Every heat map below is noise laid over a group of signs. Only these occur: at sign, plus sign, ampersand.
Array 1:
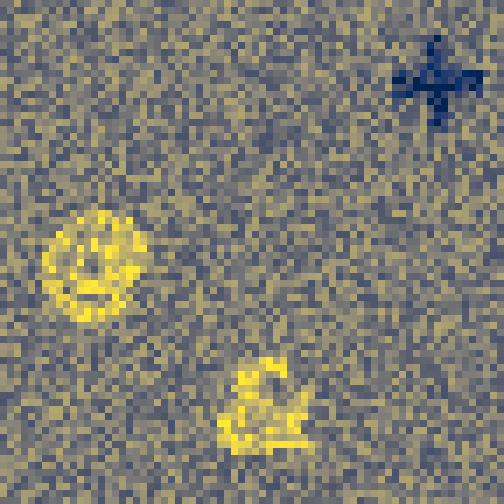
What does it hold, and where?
top right: dark plus sign; middle left: light at sign; bottom middle: light ampersand
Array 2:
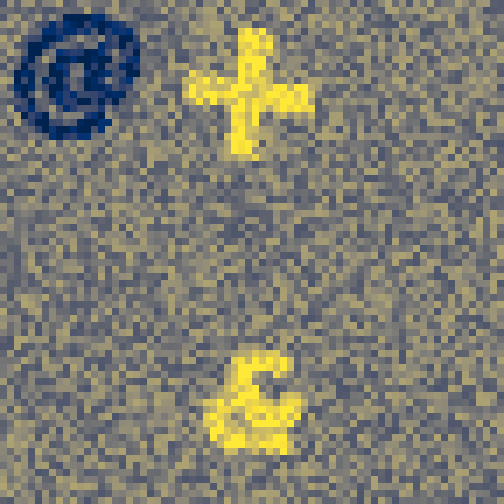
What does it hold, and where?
top left: dark at sign; top middle: light plus sign; bottom middle: light ampersand
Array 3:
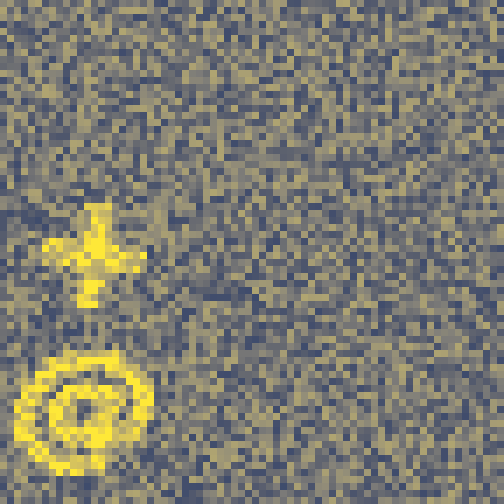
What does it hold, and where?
middle left: light plus sign; bottom left: light at sign
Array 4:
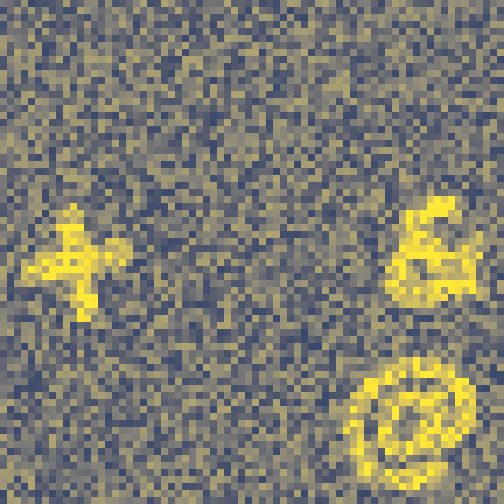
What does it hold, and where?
middle left: light plus sign; middle right: light ampersand; bottom right: light at sign
